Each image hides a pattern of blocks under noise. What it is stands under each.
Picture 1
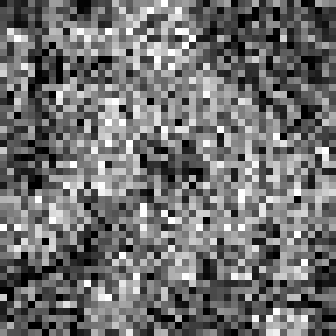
mirrored about the diagonal from the bottom left
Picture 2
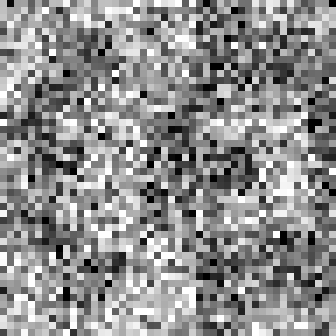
top and bottom mirror each other
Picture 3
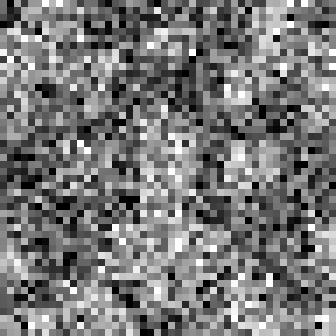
left and right mirror each other
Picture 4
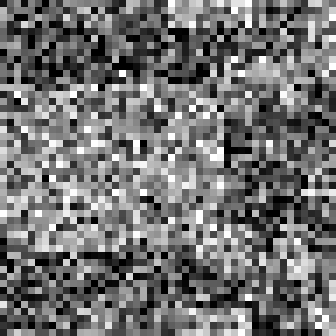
top and bottom mirror each other
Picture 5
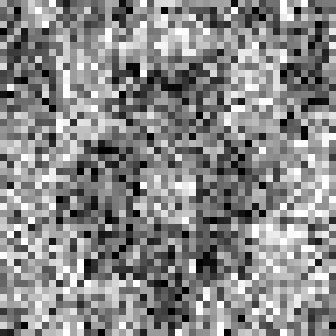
left and right mirror each other
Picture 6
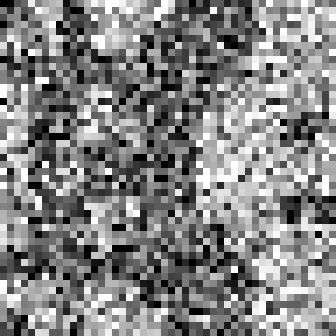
top and bottom mirror each other
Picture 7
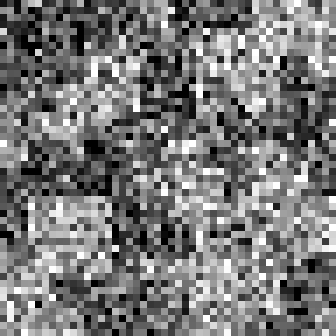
mirrored about the diagonal from the top left
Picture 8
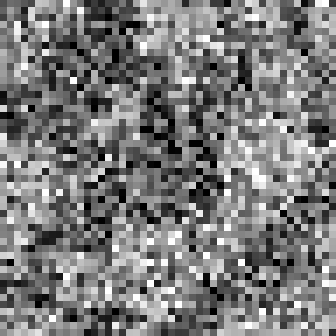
mirrored about the diagonal from the top left
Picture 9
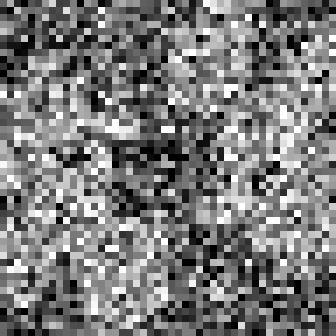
the same after a half turn
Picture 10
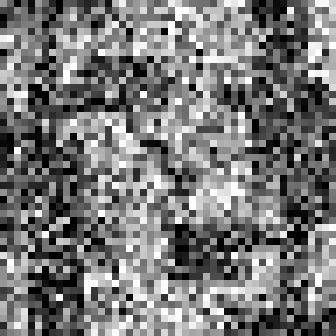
the same after a half turn
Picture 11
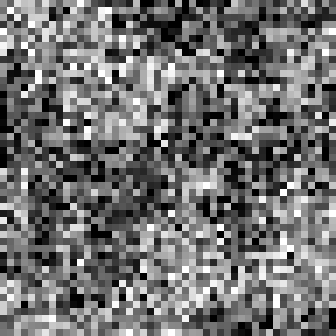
no symmetry
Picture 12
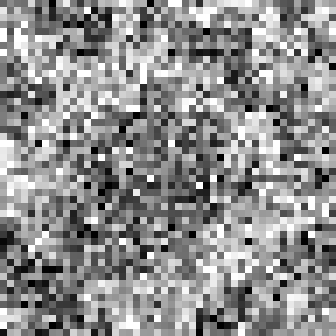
mirrored about the diagonal from the bottom left
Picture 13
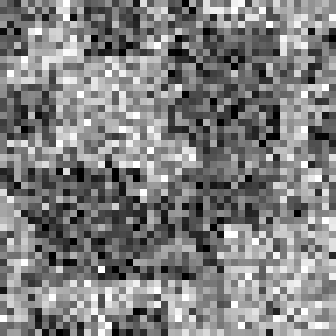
mirrored about the diagonal from the top left
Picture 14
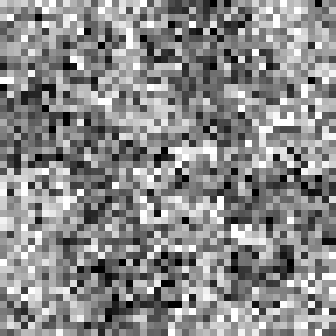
the same after a half turn
